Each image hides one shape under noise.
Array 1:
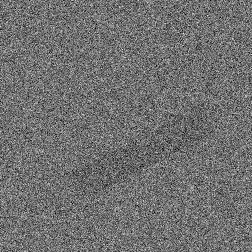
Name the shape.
bar
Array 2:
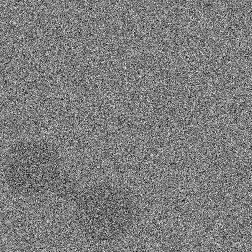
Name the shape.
dumbbell
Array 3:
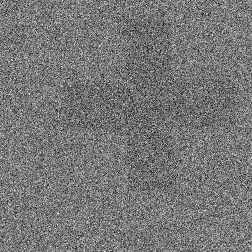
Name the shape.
cross
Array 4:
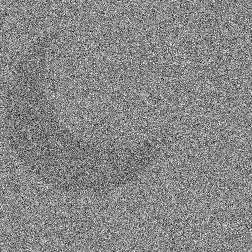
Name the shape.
crescent
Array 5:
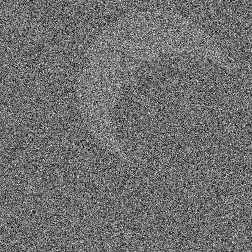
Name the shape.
crescent
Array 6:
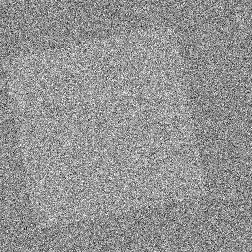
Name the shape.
square
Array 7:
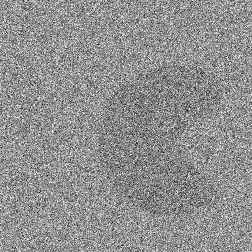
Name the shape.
disc with a wedge cut out
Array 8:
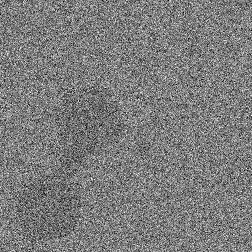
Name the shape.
dumbbell
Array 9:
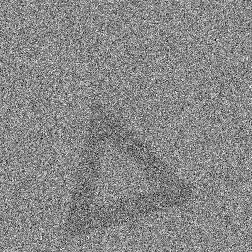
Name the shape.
triangle frame
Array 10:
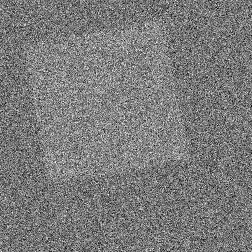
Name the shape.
square
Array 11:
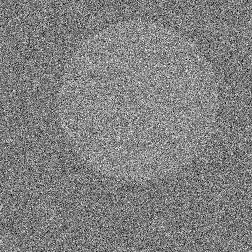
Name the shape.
disc
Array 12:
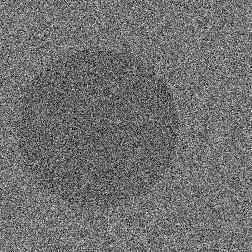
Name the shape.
disc
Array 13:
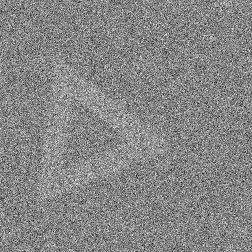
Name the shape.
triangle frame
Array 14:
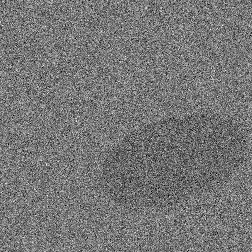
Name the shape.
ellipse
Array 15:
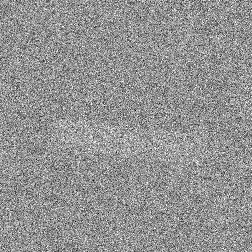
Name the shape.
bar
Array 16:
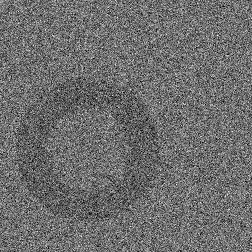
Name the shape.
ring
